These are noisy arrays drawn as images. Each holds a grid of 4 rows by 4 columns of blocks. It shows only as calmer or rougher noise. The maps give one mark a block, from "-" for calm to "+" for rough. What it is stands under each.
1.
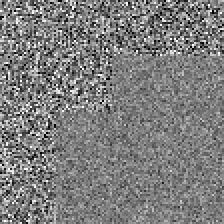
+ + + +
+ + - -
+ - - -
+ - - -
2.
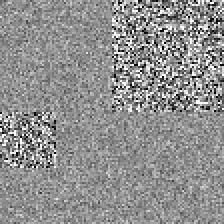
- - + +
- - + +
+ - - -
- - - -
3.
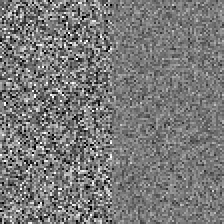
+ + - -
+ + - -
+ + - -
+ + - -
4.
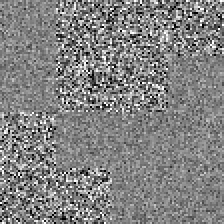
- + + +
- + + -
+ - - -
+ + - -
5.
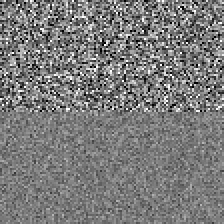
+ + + +
+ + + +
- - - -
- - - -
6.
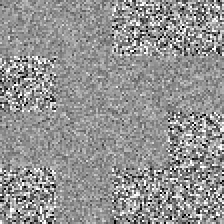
- - + +
+ - - -
- - - +
+ - + +
